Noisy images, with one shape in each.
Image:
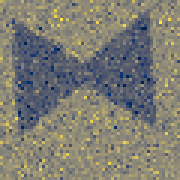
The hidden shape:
bow tie
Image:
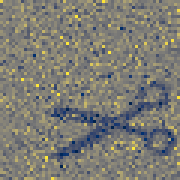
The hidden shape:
pair of scissors
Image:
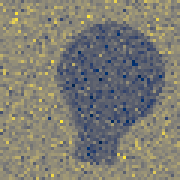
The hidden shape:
light bulb
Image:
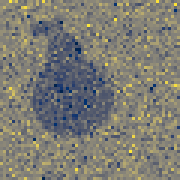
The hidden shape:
pear
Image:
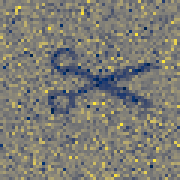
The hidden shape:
pair of scissors
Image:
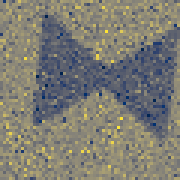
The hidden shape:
bow tie
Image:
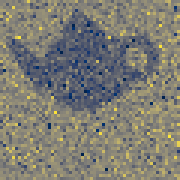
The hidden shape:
teapot
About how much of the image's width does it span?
nearly all
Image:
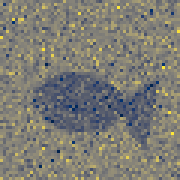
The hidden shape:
fish
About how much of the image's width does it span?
two thirds
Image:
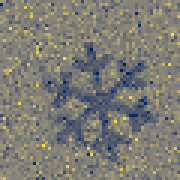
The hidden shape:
snowflake
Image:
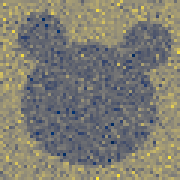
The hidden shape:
bear's head
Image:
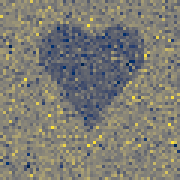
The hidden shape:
heart
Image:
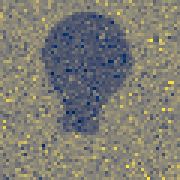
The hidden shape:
light bulb
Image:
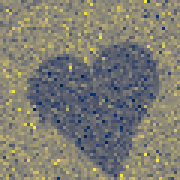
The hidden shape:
heart
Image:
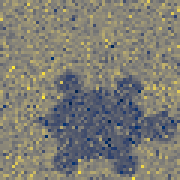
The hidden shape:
turtle
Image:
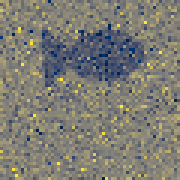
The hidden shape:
fish
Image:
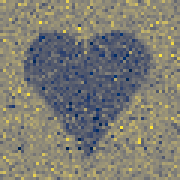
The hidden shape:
heart
